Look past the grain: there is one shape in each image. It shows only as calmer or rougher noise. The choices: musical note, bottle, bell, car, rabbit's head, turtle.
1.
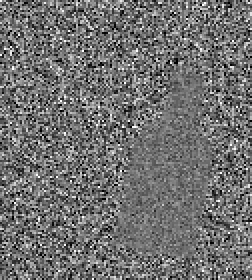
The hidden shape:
bottle
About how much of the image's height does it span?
two thirds
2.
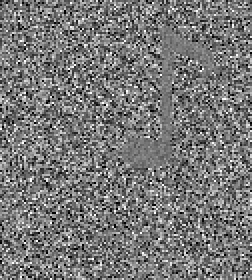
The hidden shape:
musical note
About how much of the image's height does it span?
half
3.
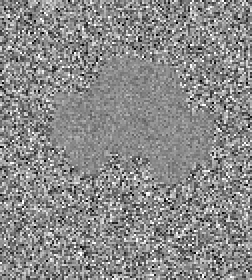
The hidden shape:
car
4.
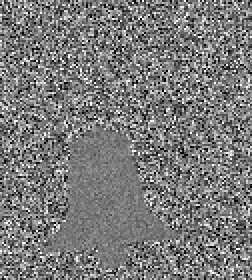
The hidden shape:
bell
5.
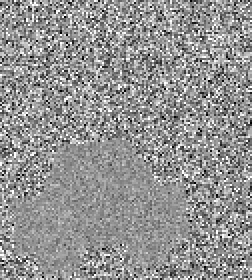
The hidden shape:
car
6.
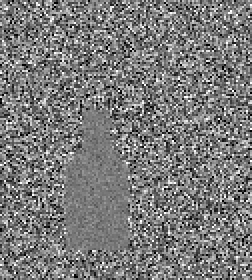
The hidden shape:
bottle
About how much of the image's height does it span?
half
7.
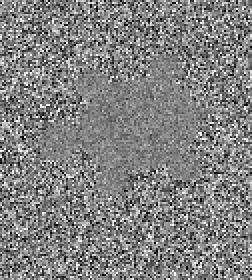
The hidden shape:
turtle
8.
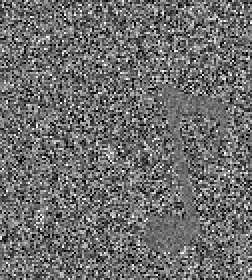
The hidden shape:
musical note
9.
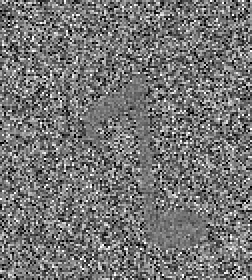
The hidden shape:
musical note
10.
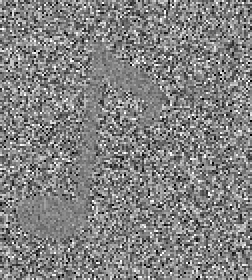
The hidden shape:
musical note
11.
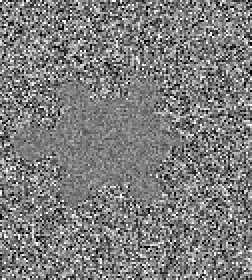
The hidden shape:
turtle
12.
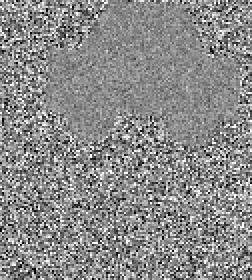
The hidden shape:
car
